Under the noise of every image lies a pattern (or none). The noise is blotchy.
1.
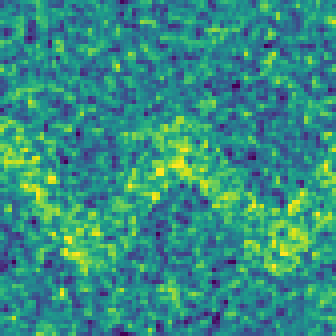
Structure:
a wavy band
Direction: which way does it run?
left to right
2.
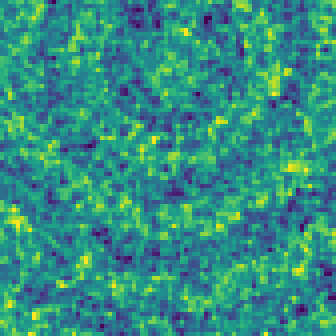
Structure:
rings round one point
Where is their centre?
top middle
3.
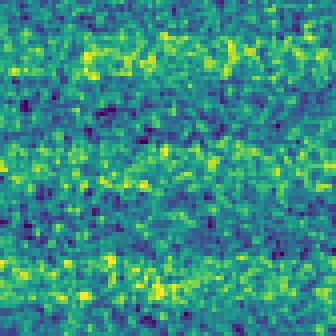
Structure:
horizontal stripes
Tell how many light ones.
3
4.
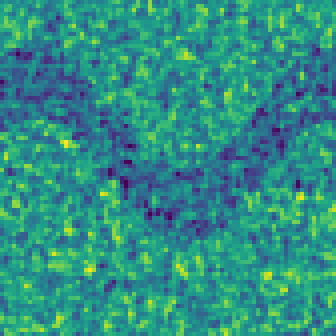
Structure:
a wavy band
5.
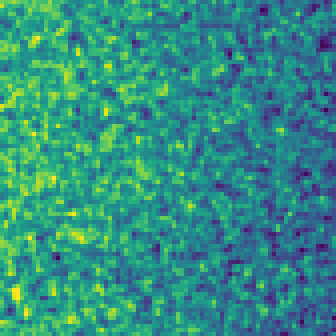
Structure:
a smooth slope
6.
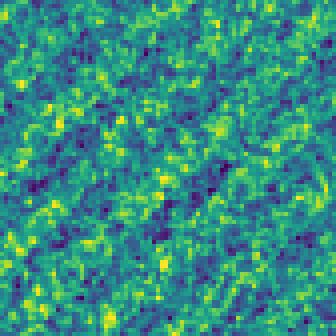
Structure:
diagonal stripes
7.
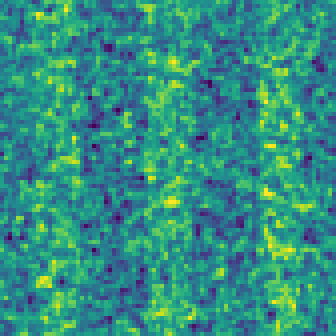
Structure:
vertical stripes
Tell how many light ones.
3
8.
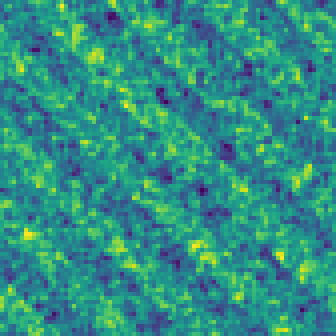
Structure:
diagonal stripes
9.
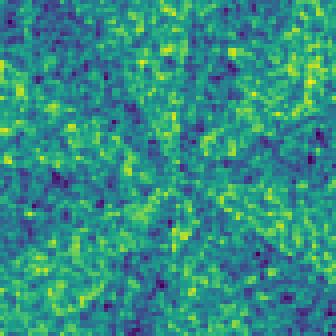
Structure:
spokes from one point
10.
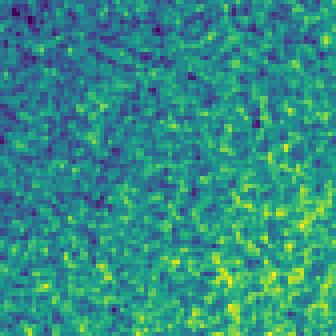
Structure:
a smooth slope
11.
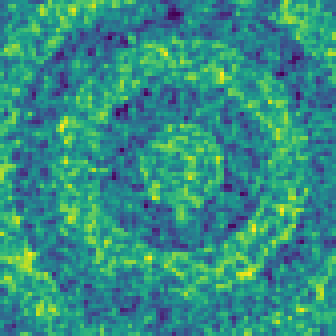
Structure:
rings round one point
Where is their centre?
centre
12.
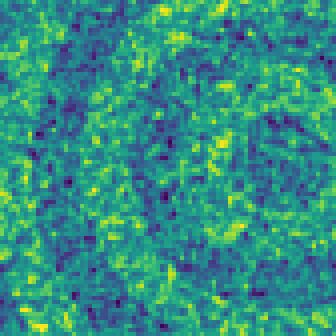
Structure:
rings round one point
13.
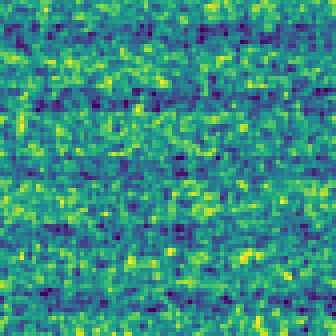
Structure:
horizontal stripes
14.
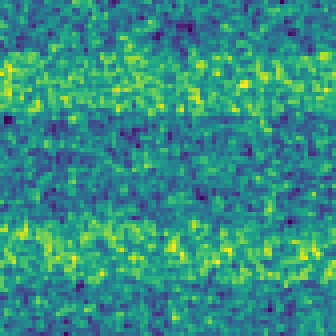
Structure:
horizontal stripes
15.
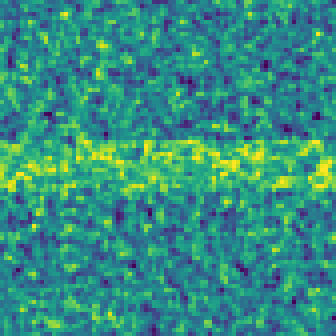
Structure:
one horizontal stripe
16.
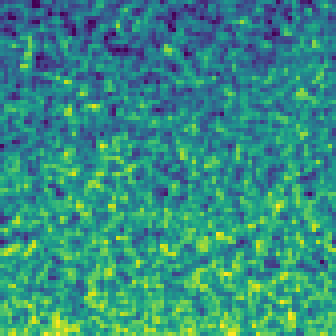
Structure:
a smooth slope
